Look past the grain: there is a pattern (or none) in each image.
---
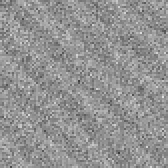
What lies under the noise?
diagonal stripes
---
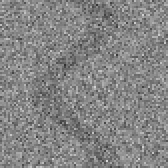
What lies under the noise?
a wavy band
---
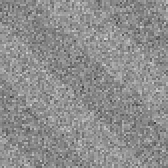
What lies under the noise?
diagonal stripes
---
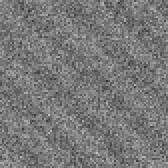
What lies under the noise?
diagonal stripes
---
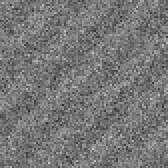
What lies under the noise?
diagonal stripes
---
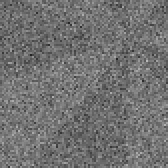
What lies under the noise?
spokes from one point
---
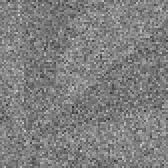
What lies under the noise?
spokes from one point
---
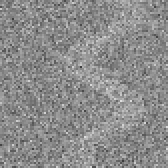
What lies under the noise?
a wavy band
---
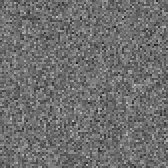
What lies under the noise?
only noise
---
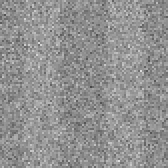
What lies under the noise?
vertical stripes
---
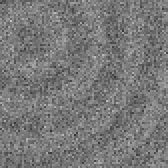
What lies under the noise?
rings round one point
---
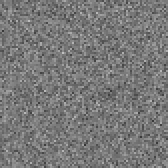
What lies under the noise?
only noise
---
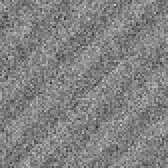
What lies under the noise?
diagonal stripes
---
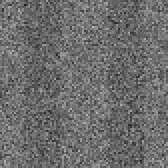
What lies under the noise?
vertical stripes
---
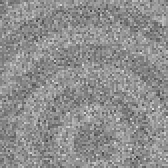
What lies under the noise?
rings round one point
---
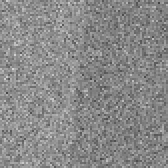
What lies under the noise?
a sharp edge
